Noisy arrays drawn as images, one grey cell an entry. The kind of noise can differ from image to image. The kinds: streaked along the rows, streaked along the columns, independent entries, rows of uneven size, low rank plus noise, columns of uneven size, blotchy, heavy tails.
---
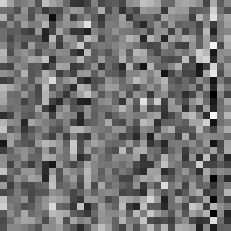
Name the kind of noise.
columns of uneven size
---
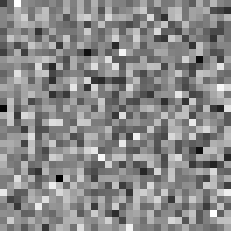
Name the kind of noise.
independent entries
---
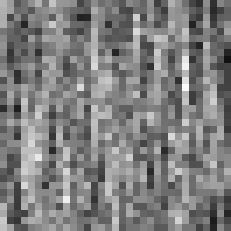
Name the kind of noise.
streaked along the columns
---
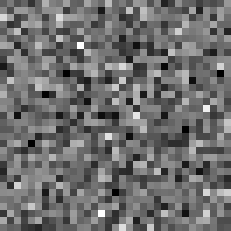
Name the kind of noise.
independent entries
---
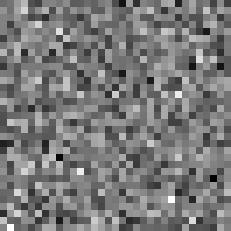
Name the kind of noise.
independent entries
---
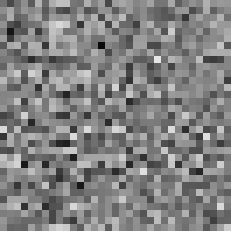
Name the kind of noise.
low rank plus noise
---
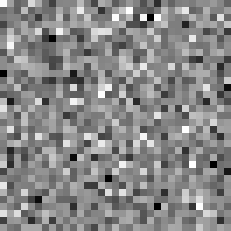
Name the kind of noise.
heavy tails
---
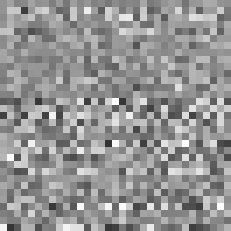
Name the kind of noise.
rows of uneven size
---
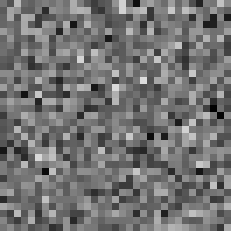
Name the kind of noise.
independent entries
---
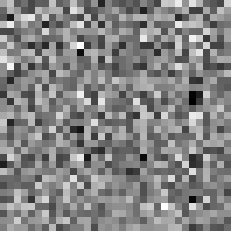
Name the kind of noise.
low rank plus noise
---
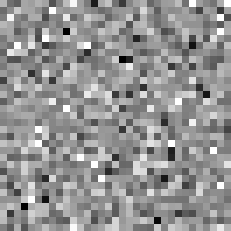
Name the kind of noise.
heavy tails
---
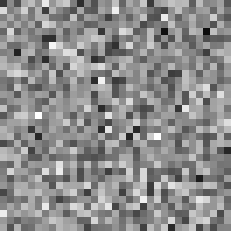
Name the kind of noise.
independent entries
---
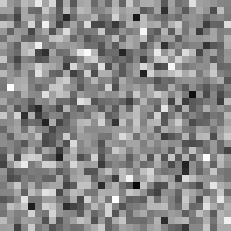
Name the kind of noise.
independent entries
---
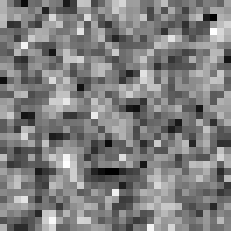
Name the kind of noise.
blotchy
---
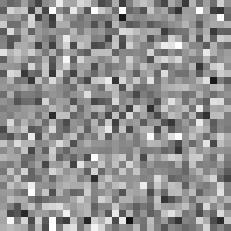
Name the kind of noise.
low rank plus noise
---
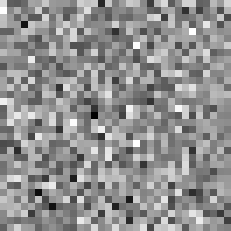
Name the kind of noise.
independent entries
